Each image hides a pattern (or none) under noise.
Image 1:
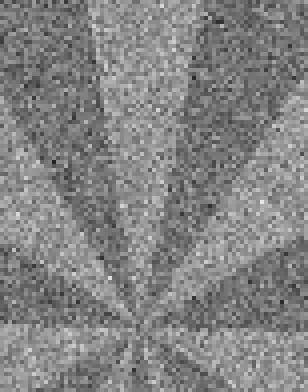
spokes from one point
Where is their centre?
bottom middle
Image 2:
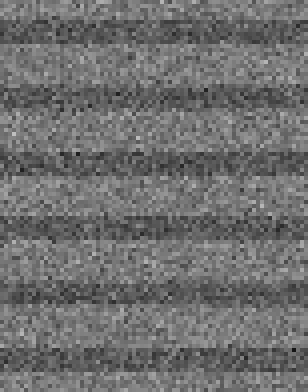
horizontal stripes
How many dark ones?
6
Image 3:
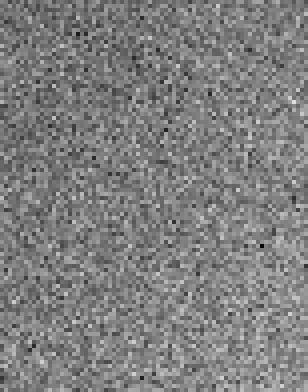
a smooth slope
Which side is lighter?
bottom right
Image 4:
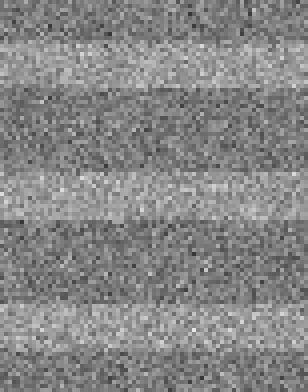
horizontal stripes
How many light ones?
3
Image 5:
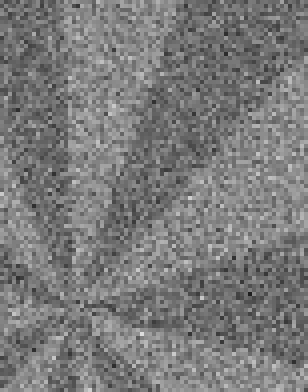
spokes from one point
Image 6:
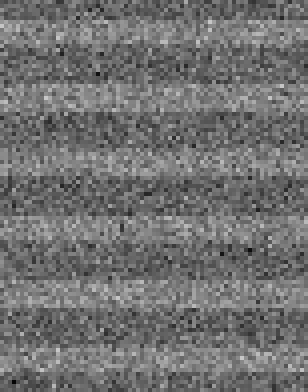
horizontal stripes
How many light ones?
6
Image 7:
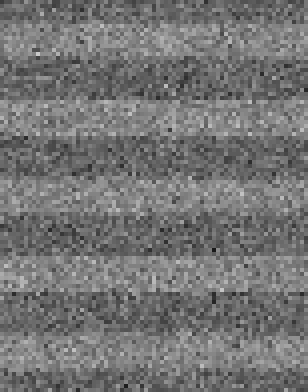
horizontal stripes
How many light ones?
5
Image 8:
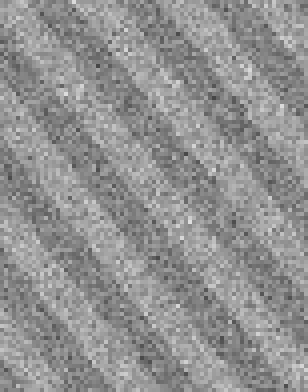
diagonal stripes
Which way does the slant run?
top left to bottom right
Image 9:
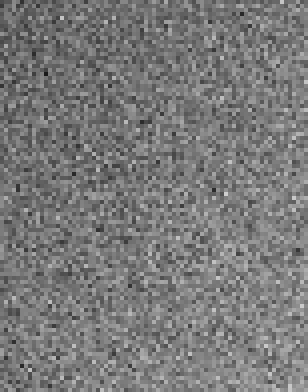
a smooth slope
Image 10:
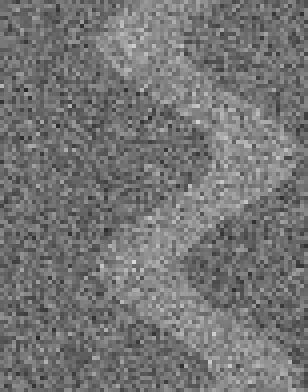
a wavy band
